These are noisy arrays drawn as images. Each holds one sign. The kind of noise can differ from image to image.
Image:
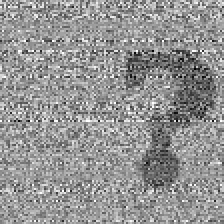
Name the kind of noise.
rows of uneven size
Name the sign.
question mark
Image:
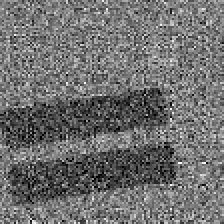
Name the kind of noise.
low rank plus noise
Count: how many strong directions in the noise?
five to eight
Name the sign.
equals sign
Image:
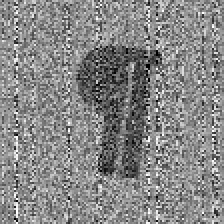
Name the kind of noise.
columns of uneven size
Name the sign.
pilcrow
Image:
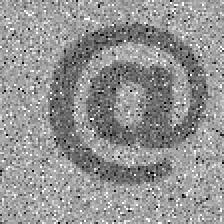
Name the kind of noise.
heavy tails
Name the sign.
at sign
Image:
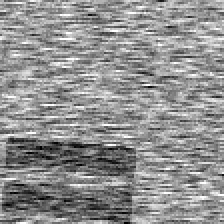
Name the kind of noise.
streaked along the rows
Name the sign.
equals sign
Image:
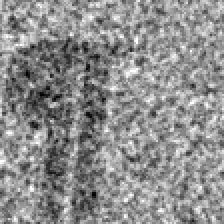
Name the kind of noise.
blotchy
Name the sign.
pilcrow
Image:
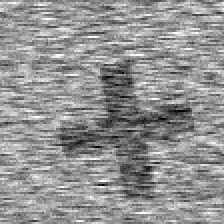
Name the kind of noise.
streaked along the rows
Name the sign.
plus sign
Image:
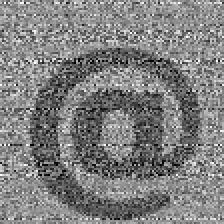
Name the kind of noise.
rows of uneven size
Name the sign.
at sign
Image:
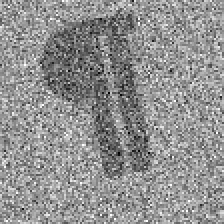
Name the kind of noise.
independent entries
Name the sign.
pilcrow
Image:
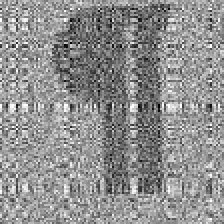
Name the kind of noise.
low rank plus noise
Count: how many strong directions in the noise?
one
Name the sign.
pilcrow
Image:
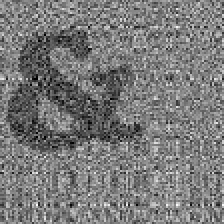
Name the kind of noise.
low rank plus noise
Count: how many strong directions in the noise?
two
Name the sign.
ampersand
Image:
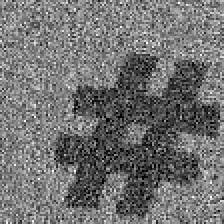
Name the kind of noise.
low rank plus noise
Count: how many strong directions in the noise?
five to eight
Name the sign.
hash sign
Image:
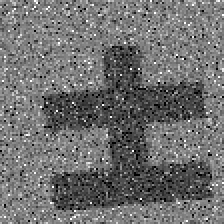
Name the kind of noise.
heavy tails
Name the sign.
plus-minus sign
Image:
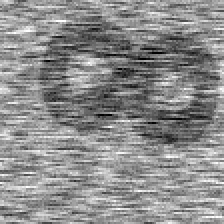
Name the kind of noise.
streaked along the rows
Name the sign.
infinity sign
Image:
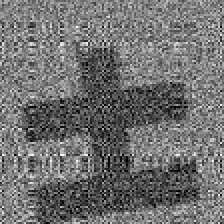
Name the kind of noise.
low rank plus noise
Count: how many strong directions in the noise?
one
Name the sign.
plus-minus sign
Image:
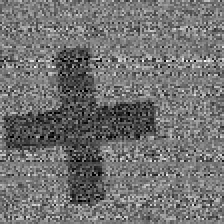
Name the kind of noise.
rows of uneven size
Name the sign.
plus sign
